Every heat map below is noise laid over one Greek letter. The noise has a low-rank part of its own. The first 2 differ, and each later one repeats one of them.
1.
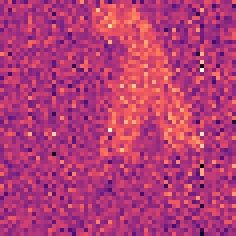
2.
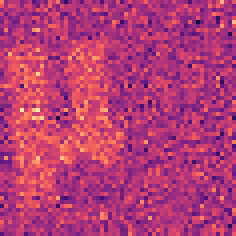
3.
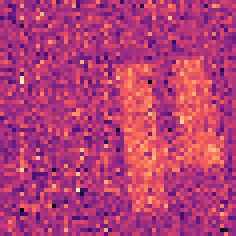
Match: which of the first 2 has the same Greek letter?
2
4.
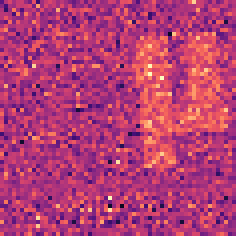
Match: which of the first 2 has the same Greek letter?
2
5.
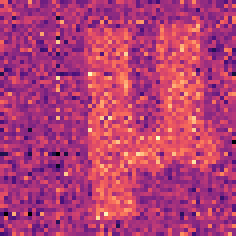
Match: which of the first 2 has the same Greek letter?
2
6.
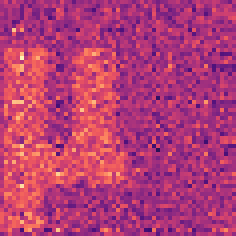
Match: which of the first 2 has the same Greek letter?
2
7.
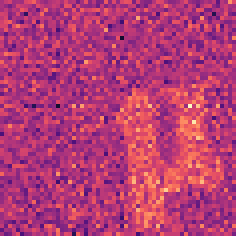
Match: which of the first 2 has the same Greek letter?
2
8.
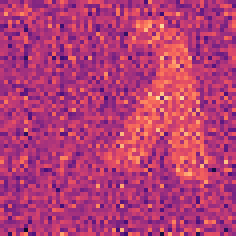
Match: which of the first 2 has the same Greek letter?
1
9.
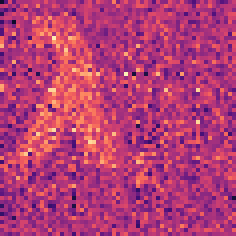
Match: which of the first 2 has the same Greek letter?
1
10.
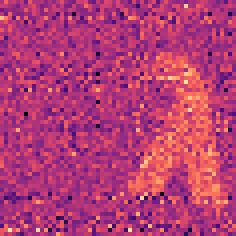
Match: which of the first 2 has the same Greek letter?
1
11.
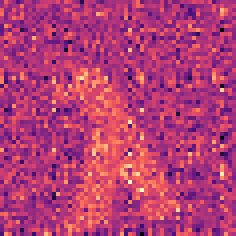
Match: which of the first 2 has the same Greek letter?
1
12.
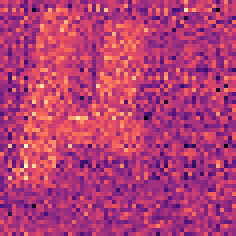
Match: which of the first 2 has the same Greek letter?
2
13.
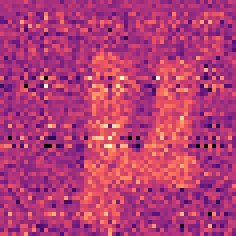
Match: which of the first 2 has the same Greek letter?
2
